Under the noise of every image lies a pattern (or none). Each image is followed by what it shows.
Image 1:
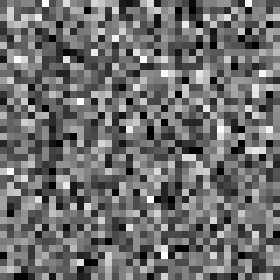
only noise
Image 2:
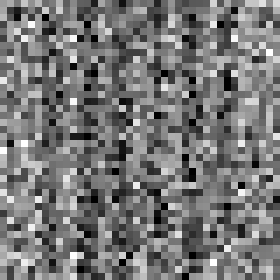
bands of columns
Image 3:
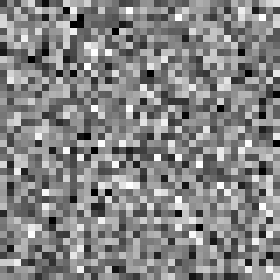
only noise
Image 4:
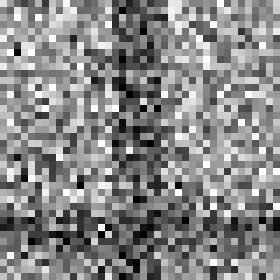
bands of rows crossing bands of columns
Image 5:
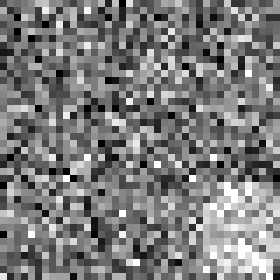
one block
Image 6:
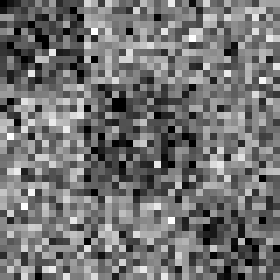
blocks along the diagonal
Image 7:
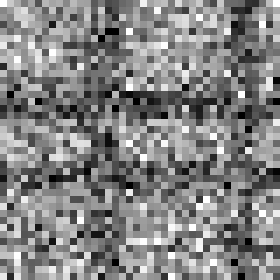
bands of rows crossing bands of columns
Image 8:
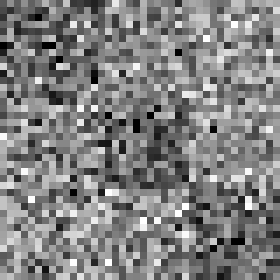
blocks along the diagonal
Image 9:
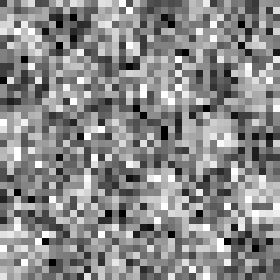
a checkerboard
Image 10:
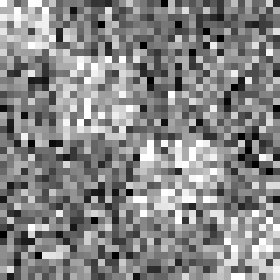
blocks along the diagonal
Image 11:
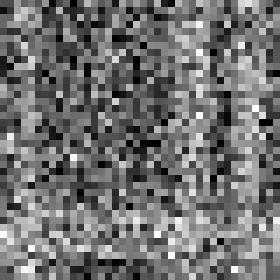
bands of rows crossing bands of columns
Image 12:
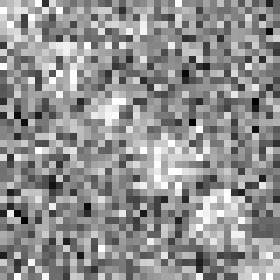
blocks along the diagonal
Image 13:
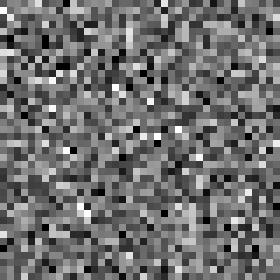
only noise
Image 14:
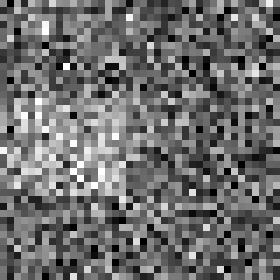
one block
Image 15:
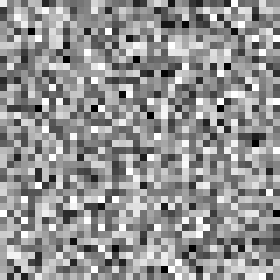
only noise
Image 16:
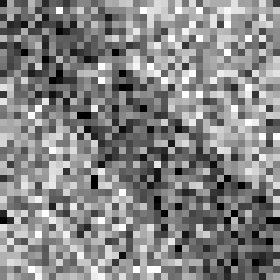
a diagonal band
